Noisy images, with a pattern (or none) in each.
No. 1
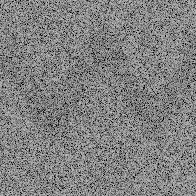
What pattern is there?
a wavy band
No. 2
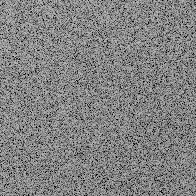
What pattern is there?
a smooth slope
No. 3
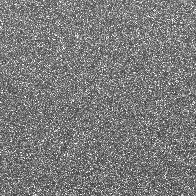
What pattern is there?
a smooth slope
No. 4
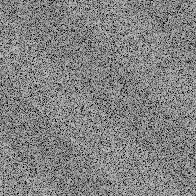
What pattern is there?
diagonal stripes
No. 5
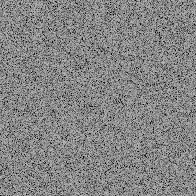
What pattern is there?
only noise
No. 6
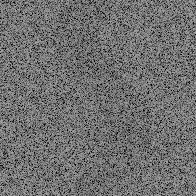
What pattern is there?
a wavy band
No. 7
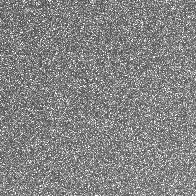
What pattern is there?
a smooth slope
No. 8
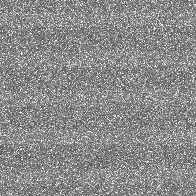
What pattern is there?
horizontal stripes
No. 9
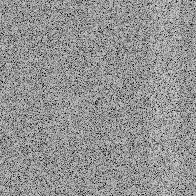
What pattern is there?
one vertical stripe
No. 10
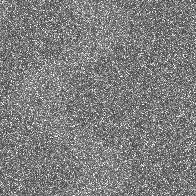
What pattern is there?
a wavy band
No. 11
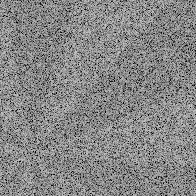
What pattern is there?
spokes from one point
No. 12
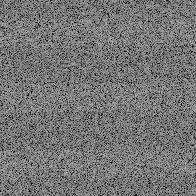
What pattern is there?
horizontal stripes
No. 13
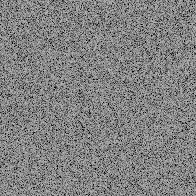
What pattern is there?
only noise
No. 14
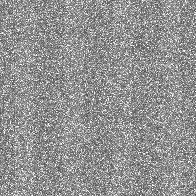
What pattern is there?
vertical stripes
